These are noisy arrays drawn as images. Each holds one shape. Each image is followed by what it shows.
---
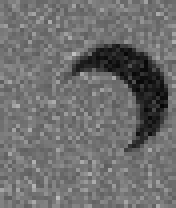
crescent
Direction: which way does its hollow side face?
down and left
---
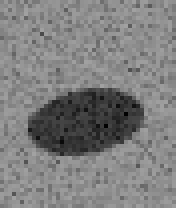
ellipse
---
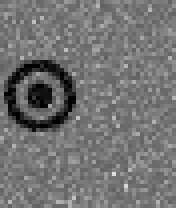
bullseye
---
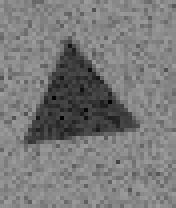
triangle
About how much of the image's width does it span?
two thirds
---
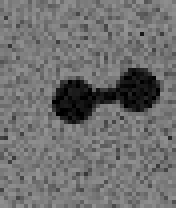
dumbbell
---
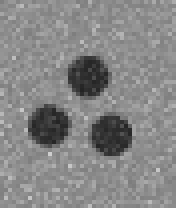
three dots
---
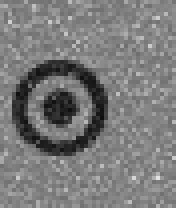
bullseye
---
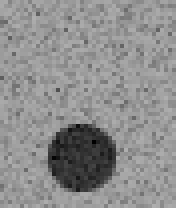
disc
